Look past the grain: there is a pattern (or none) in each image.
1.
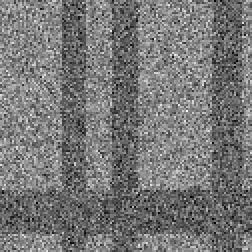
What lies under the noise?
bands of rows crossing bands of columns
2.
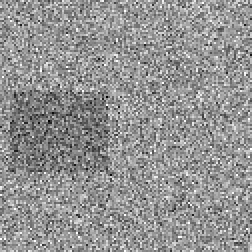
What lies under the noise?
one block
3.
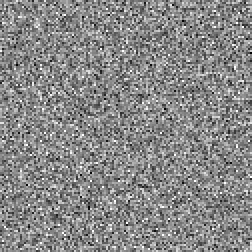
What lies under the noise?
only noise
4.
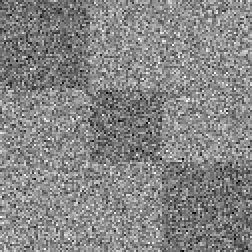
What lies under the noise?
blocks along the diagonal
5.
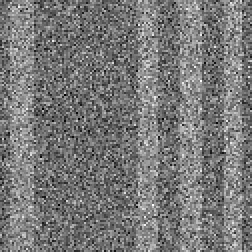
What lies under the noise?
bands of columns
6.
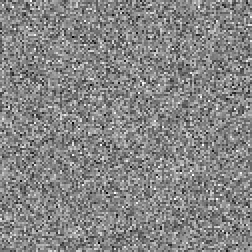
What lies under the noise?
only noise
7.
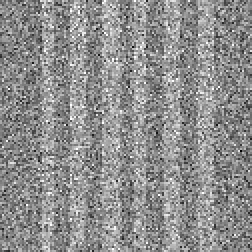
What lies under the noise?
bands of columns
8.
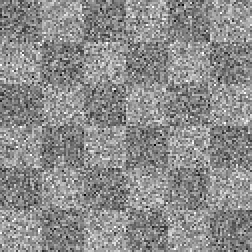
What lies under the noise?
a checkerboard
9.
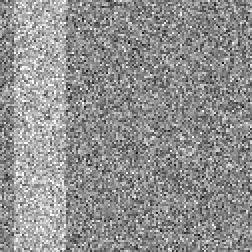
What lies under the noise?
one band of columns
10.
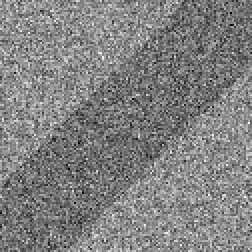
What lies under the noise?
a diagonal band
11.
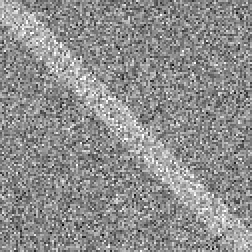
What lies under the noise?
a diagonal band
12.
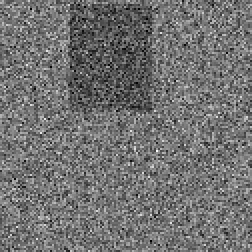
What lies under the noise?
one block
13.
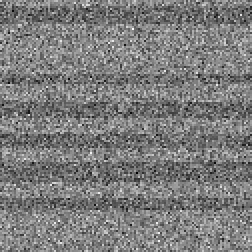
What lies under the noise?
bands of rows
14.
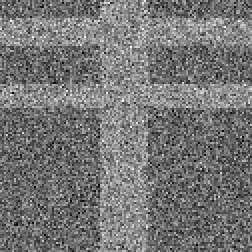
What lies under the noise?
bands of rows crossing bands of columns
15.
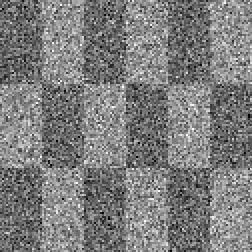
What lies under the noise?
a checkerboard
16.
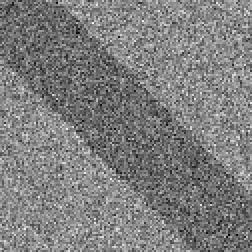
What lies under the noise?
a diagonal band
